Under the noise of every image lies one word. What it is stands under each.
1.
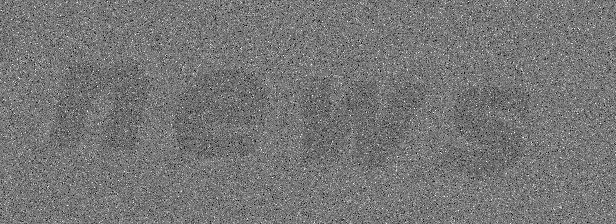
news
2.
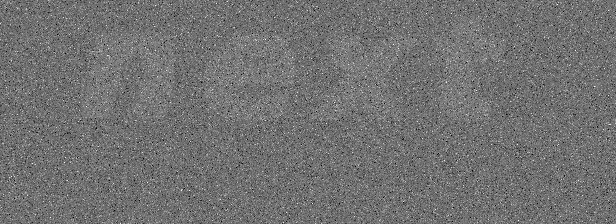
next
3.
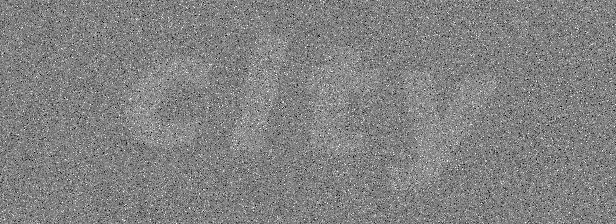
city
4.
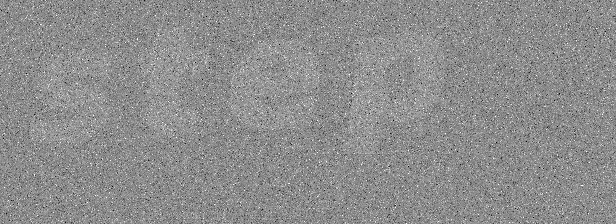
step
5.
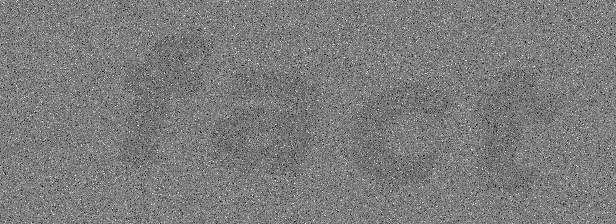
fact
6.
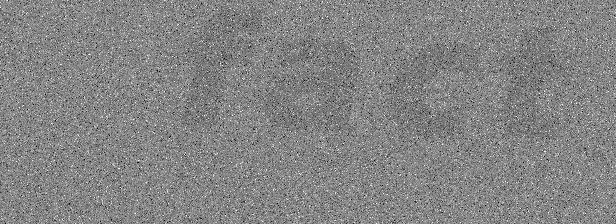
fact
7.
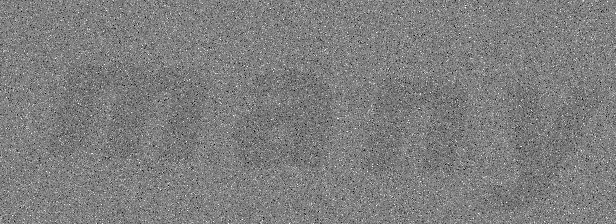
many
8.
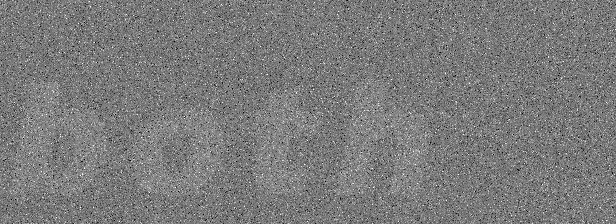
both
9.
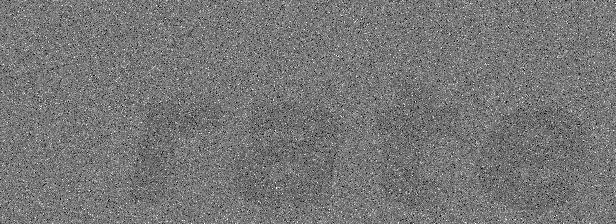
rate
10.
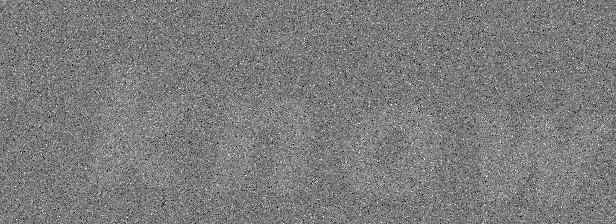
know
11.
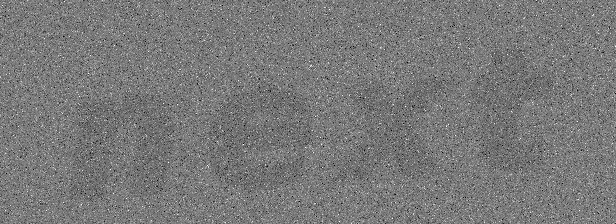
next
